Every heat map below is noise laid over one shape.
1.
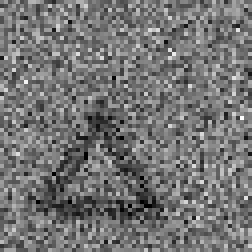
triangle frame
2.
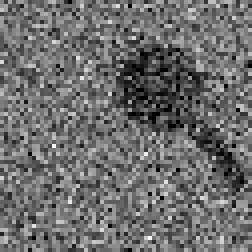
lollipop
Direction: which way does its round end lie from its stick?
up and left
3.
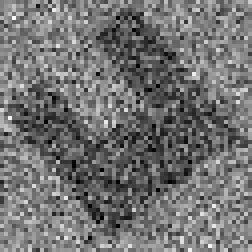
square with a notch
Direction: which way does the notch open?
up and left
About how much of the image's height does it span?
nearly all
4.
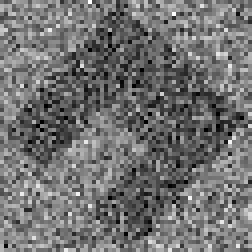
square with a notch
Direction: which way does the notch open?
down and left
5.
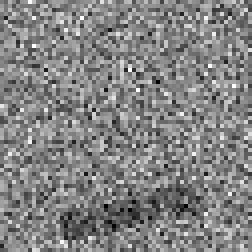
bar
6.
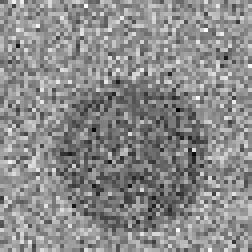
disc
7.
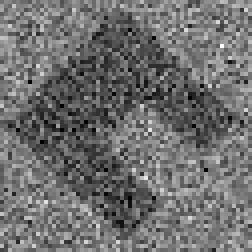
square with a notch
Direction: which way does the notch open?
down and right
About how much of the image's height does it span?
nearly all
